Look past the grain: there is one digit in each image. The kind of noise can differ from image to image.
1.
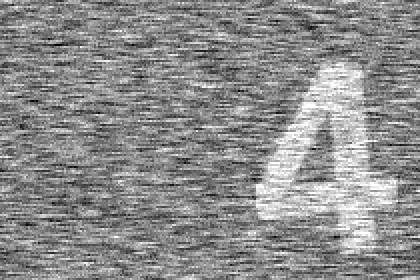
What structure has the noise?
streaked along the rows
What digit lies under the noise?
4
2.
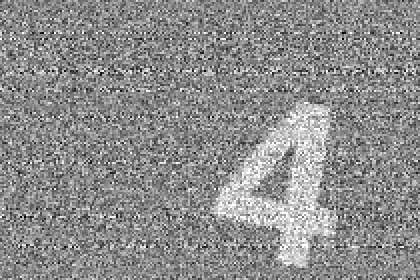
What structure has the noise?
rows of uneven size
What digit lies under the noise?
4
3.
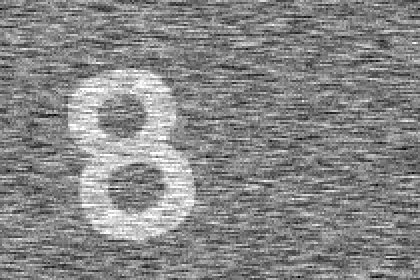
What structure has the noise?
streaked along the rows
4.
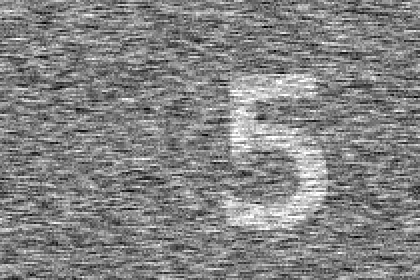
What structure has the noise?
streaked along the rows
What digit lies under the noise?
5
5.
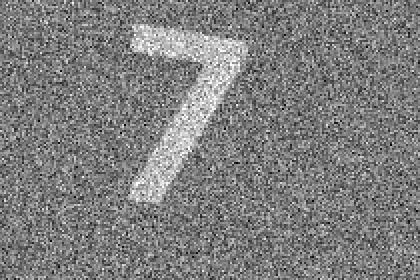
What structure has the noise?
independent entries
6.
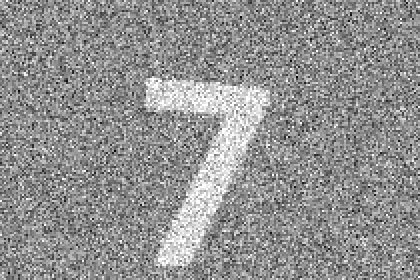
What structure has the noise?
independent entries
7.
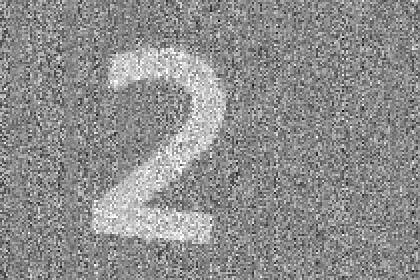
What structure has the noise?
columns of uneven size
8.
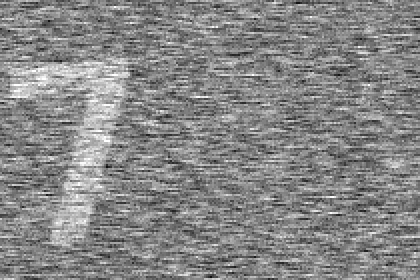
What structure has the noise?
streaked along the rows
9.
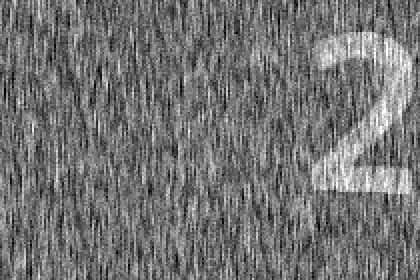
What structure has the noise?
streaked along the columns
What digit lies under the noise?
2
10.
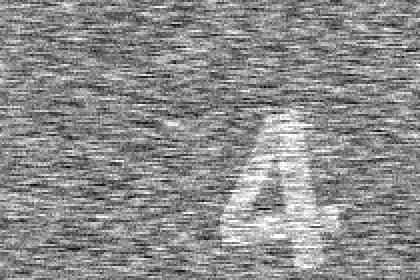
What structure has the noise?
streaked along the rows
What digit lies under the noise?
4
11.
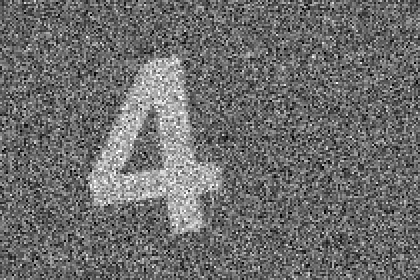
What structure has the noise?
independent entries
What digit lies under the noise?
4
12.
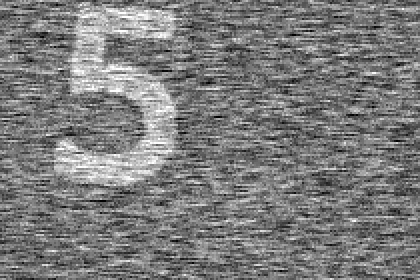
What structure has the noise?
streaked along the rows
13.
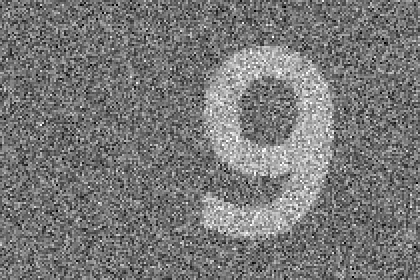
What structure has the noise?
independent entries
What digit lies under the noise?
9
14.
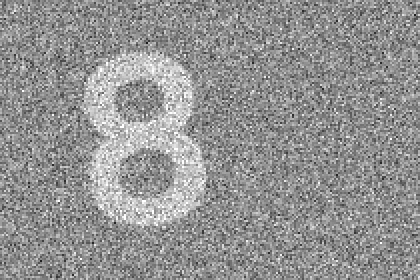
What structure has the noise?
independent entries
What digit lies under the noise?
8
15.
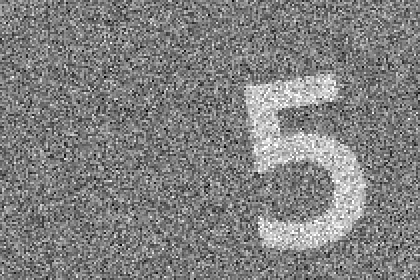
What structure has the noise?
independent entries
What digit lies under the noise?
5
